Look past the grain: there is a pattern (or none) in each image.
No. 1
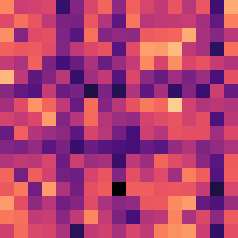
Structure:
bands of rows crossing bands of columns
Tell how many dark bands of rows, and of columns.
2 and 3
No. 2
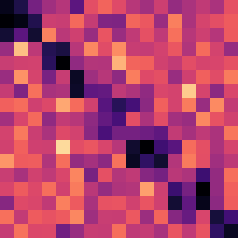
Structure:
blocks along the diagonal
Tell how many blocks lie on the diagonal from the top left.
7
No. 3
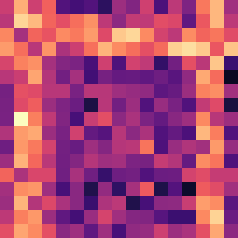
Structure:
bands of rows crossing bands of columns
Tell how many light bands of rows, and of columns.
1 and 2
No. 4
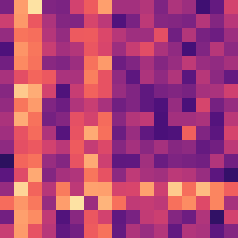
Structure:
bands of rows crossing bands of columns
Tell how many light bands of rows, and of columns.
1 and 2
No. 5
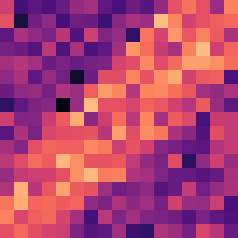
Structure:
a diagonal band
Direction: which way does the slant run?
bottom left to top right
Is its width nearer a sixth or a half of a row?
a half
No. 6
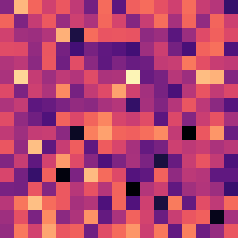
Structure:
only noise
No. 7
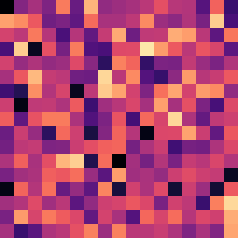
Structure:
only noise
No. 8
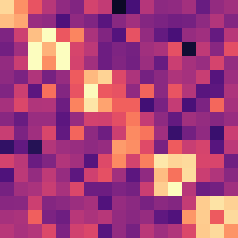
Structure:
blocks along the diagonal
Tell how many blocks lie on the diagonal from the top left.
6
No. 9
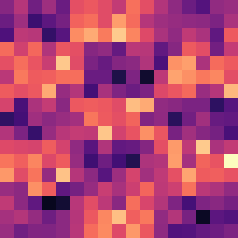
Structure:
a checkerboard
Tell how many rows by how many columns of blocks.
5 by 3
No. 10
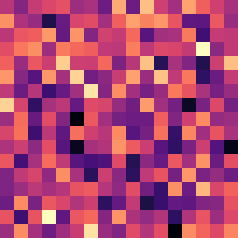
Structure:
only noise
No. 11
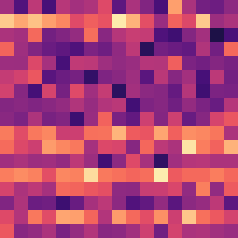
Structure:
bands of rows
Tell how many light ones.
4
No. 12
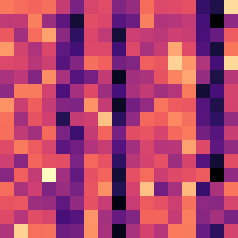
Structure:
bands of columns
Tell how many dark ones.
3
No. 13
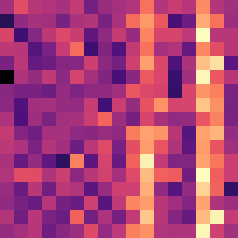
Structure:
bands of columns
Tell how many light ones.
2
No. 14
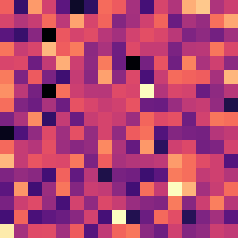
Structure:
only noise
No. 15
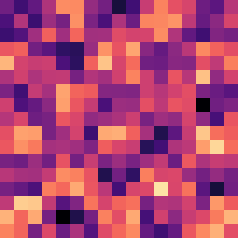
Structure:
a checkerboard
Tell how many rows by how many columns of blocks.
6 by 5
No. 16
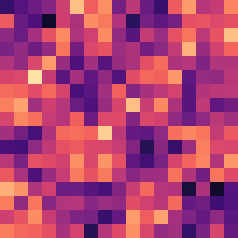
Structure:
a checkerboard
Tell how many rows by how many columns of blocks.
4 by 4
